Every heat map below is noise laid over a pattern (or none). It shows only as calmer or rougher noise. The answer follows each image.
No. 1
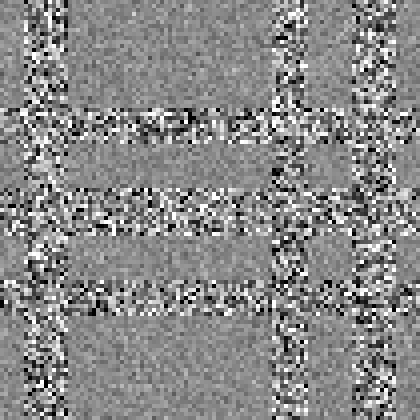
bands of rows crossing bands of columns
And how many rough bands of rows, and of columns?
3 and 3
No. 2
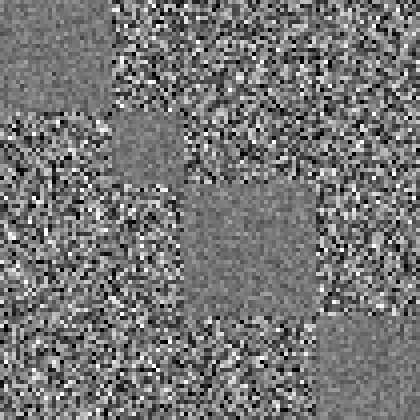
blocks along the diagonal
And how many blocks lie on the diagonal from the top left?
4
